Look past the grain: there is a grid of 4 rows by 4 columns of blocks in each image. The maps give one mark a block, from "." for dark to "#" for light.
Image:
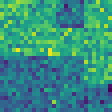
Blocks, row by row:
# # . #
# # # #
. . . #
. . . .
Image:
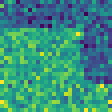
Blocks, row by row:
. . . .
# # # .
# # # .
# # # #
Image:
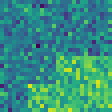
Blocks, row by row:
. . . .
. . . .
. . # #
. # # #
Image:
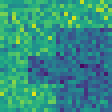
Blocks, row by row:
# # # #
# # . .
# . . .
# # . .
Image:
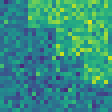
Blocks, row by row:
. # # #
. . # #
. . . #
. . . .
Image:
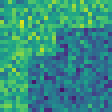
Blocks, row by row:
# # # #
# # . .
# . . .
# . . .
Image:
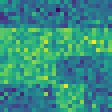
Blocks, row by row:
. . . .
# # # #
# # . .
. . # .
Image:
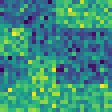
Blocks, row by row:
. . # #
# . . .
. # . .
# # # #
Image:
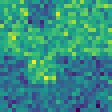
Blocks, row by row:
# . # #
# # # #
. # . .
. . . .
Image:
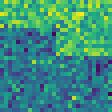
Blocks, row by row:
# # # #
. . # #
. . . .
. . . .
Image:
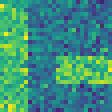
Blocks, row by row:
# . . .
# . . .
# . # #
# . . .
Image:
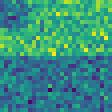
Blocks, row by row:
. # # #
# # # #
. . . .
. . . .
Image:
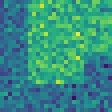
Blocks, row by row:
. # # #
. # # #
. # # .
. . . .
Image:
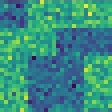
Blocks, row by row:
. # # #
# # . .
# . . #
# . . #
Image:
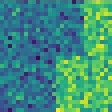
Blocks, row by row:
. . . #
. . . #
. . # #
. . # #
